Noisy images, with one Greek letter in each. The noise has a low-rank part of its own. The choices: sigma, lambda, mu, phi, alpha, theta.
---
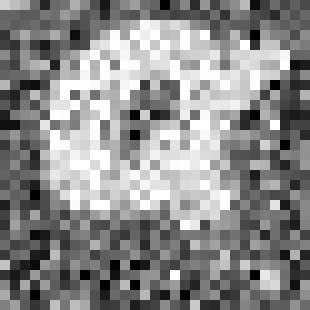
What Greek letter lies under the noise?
alpha
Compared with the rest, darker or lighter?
lighter
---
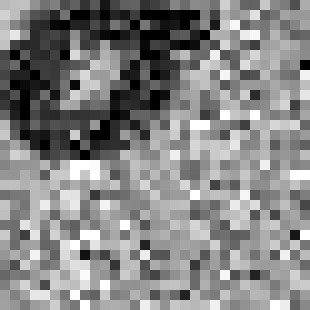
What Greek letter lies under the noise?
sigma
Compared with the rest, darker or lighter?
darker
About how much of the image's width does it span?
two thirds
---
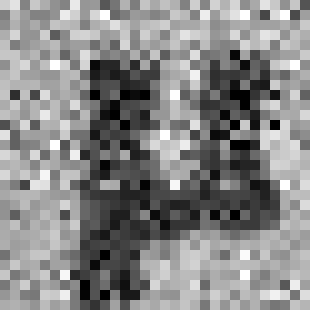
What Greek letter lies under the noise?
mu
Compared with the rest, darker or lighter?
darker
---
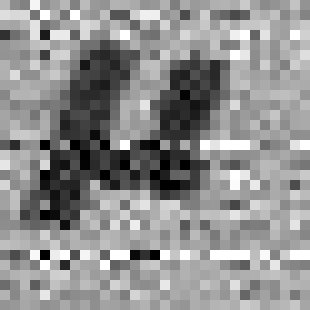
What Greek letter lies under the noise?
mu
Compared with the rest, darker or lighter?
darker
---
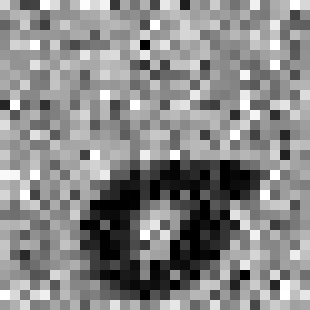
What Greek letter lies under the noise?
sigma
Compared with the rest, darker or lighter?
darker
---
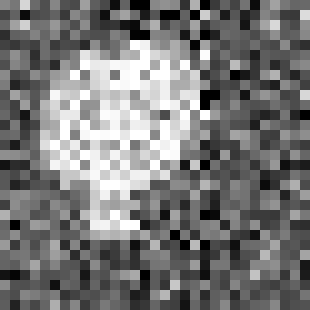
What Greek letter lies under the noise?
phi
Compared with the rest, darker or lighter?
lighter
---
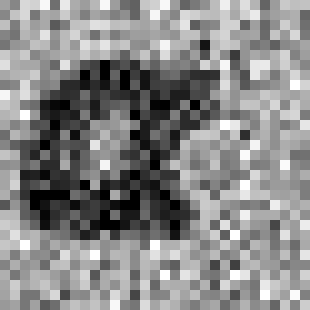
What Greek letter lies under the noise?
alpha
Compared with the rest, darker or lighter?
darker
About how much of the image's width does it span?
two thirds
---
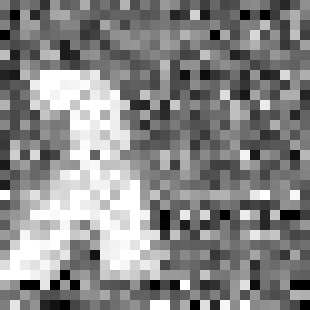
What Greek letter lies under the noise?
lambda
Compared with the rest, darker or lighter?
lighter
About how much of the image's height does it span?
two thirds
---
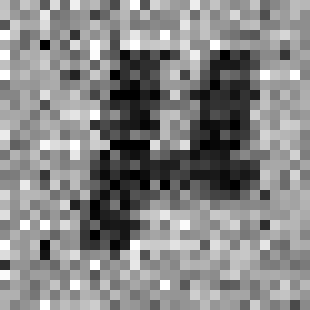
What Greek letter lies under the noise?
mu
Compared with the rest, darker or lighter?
darker
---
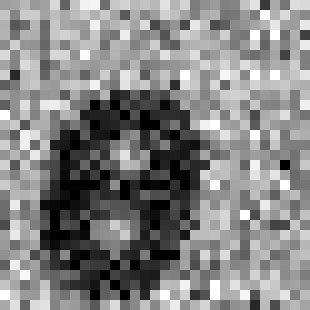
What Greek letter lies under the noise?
theta
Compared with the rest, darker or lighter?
darker
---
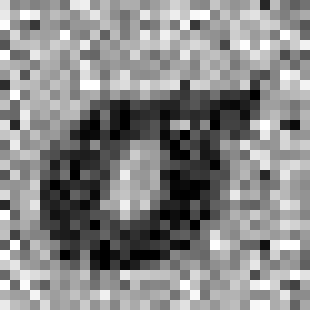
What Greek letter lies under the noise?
sigma
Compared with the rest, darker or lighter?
darker
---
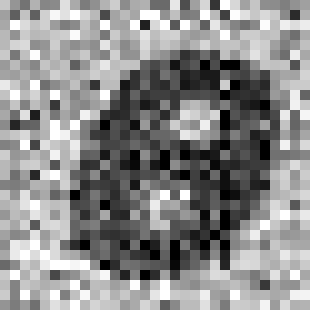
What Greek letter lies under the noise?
theta
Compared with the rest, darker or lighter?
darker
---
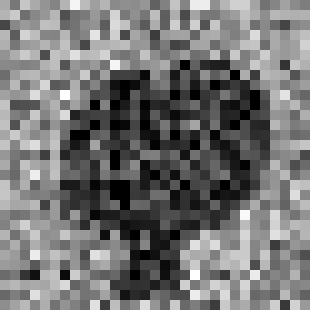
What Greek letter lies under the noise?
phi
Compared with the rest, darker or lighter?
darker
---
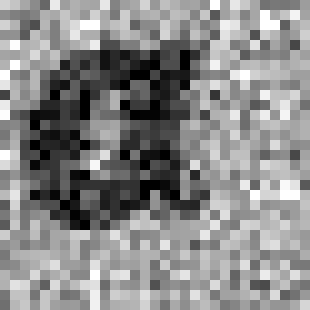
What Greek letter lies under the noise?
alpha
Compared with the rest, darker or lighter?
darker
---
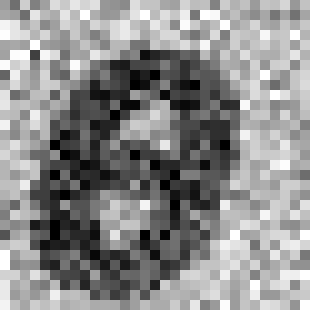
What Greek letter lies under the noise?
theta
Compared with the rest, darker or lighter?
darker
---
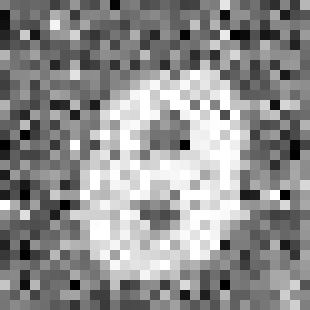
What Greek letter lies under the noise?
theta
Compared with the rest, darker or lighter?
lighter
